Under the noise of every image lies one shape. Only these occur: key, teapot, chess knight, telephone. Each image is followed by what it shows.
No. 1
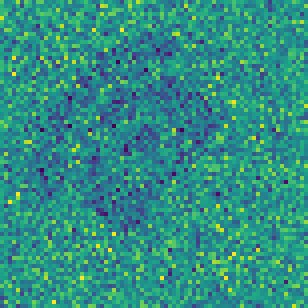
telephone
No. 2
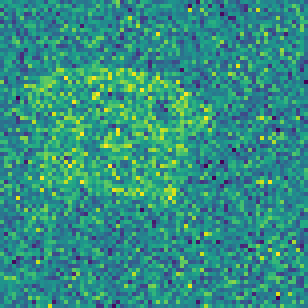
telephone
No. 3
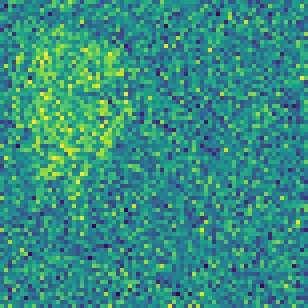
chess knight
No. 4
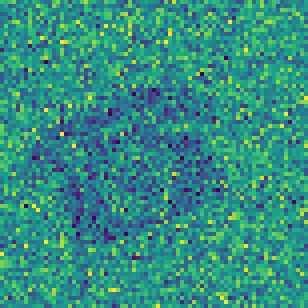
telephone
